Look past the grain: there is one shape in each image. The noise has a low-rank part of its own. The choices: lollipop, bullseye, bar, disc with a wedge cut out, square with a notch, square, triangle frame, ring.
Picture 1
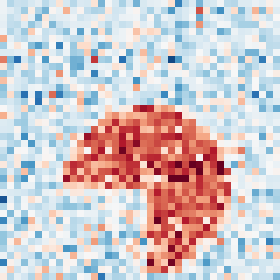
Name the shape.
disc with a wedge cut out
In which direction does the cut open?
down and left
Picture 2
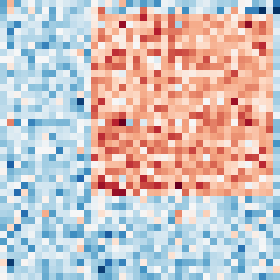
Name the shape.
square
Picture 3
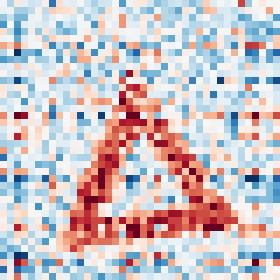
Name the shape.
triangle frame
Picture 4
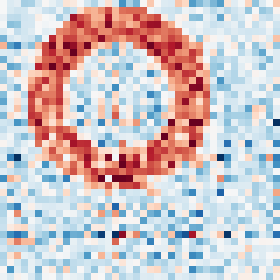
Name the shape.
ring
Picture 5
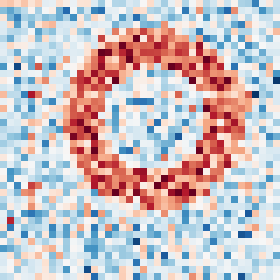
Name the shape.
ring
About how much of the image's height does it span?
two thirds
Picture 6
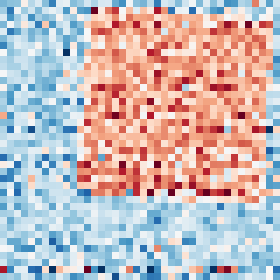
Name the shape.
square
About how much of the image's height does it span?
two thirds
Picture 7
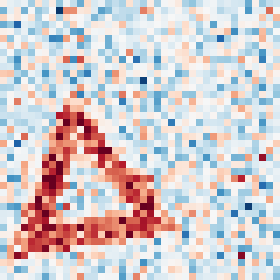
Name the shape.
triangle frame
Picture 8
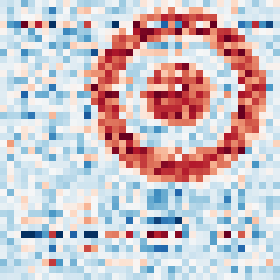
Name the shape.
bullseye
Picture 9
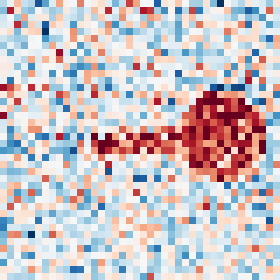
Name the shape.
lollipop
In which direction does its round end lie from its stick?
right
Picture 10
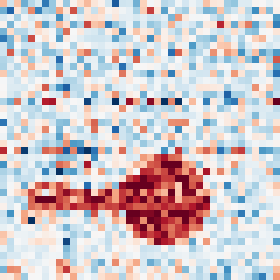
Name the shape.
lollipop
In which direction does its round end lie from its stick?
right
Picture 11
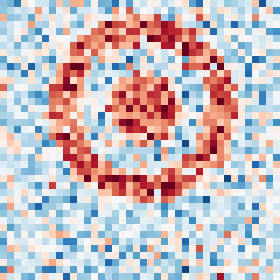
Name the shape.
bullseye
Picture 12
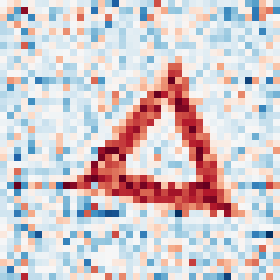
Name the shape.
triangle frame
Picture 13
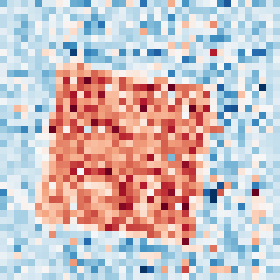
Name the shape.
square
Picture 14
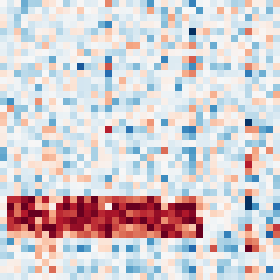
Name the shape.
bar
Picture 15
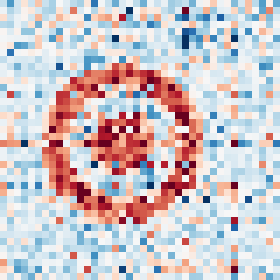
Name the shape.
bullseye
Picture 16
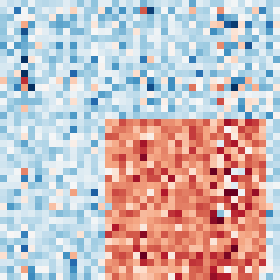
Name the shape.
square
